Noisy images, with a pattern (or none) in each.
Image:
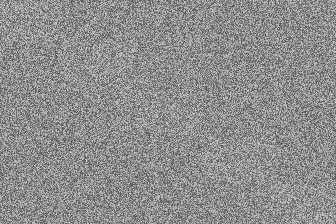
blocks along the diagonal
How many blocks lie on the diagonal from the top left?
5
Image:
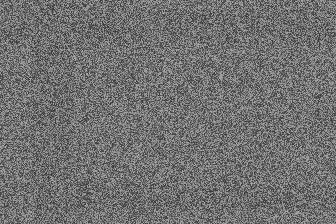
bands of rows crossing bands of columns
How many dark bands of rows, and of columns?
2 and 1
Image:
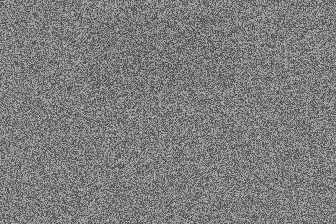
one block
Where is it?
top middle
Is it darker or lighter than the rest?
darker
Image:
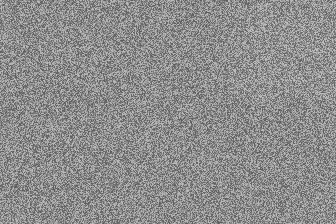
one block
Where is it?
top right
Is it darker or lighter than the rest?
lighter
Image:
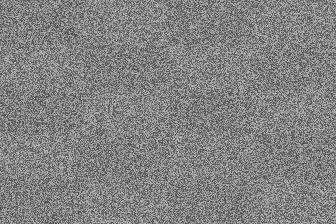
a checkerboard
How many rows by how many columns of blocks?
5 by 4
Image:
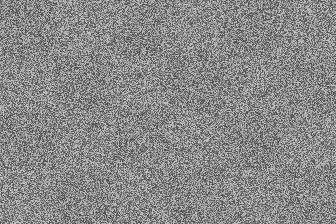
a checkerboard
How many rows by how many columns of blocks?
4 by 6
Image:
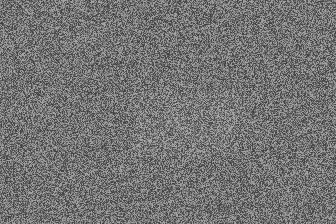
one block
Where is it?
centre
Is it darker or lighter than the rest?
lighter
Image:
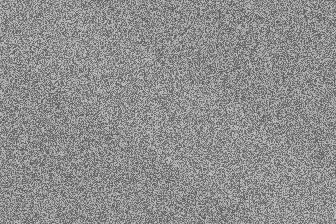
a diagonal band
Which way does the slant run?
top left to bottom right
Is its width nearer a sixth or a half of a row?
a half
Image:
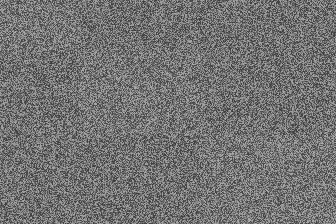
blocks along the diagonal
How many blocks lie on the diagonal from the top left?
3
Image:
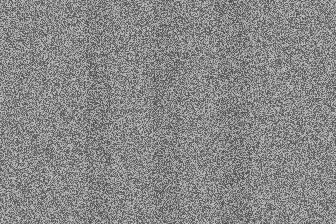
bands of columns
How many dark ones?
3
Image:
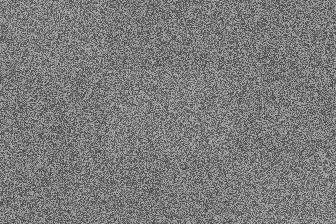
blocks along the diagonal
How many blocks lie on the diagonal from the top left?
3
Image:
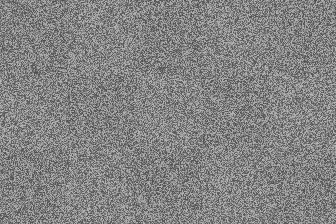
a checkerboard
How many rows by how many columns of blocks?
3 by 5
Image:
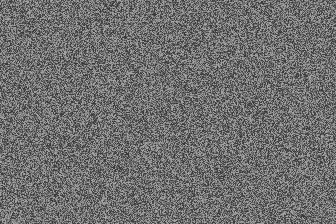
only noise
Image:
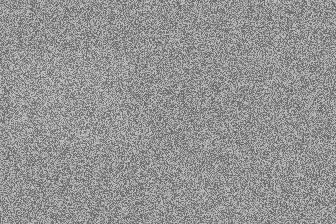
one block
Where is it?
middle left
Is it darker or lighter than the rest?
lighter
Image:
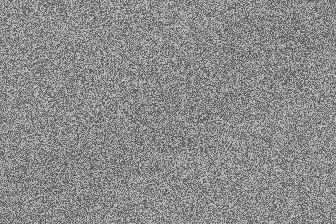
a diagonal band
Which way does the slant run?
bottom left to top right
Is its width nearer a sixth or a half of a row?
a half
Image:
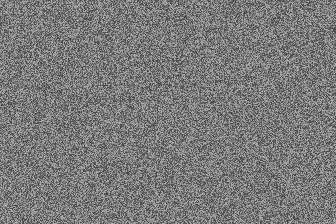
only noise
